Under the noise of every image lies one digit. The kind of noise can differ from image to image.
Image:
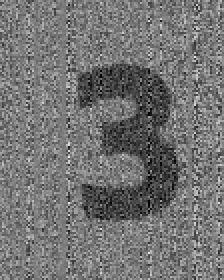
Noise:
columns of uneven size
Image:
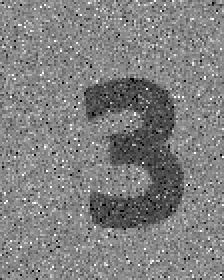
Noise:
heavy tails
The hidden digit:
3
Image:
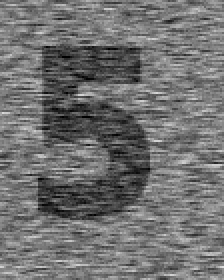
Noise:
streaked along the rows
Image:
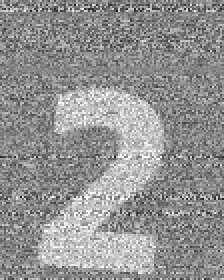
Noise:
rows of uneven size
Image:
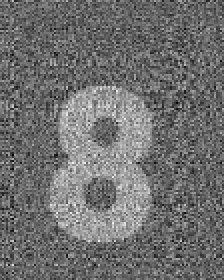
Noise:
low rank plus noise
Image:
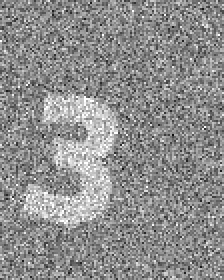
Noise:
independent entries
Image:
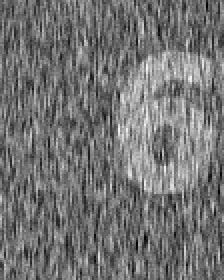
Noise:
streaked along the columns
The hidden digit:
6
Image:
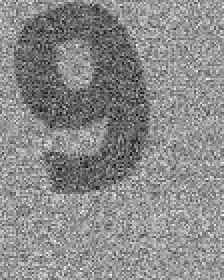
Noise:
low rank plus noise
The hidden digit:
9
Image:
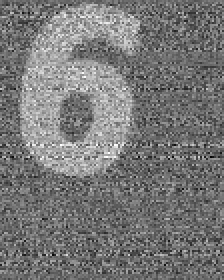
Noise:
rows of uneven size
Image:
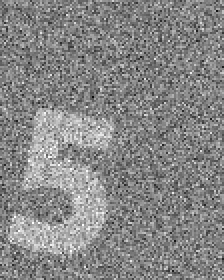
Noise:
independent entries
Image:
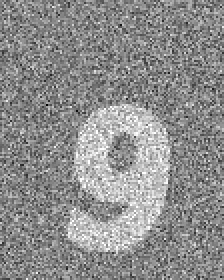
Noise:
independent entries
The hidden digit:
9
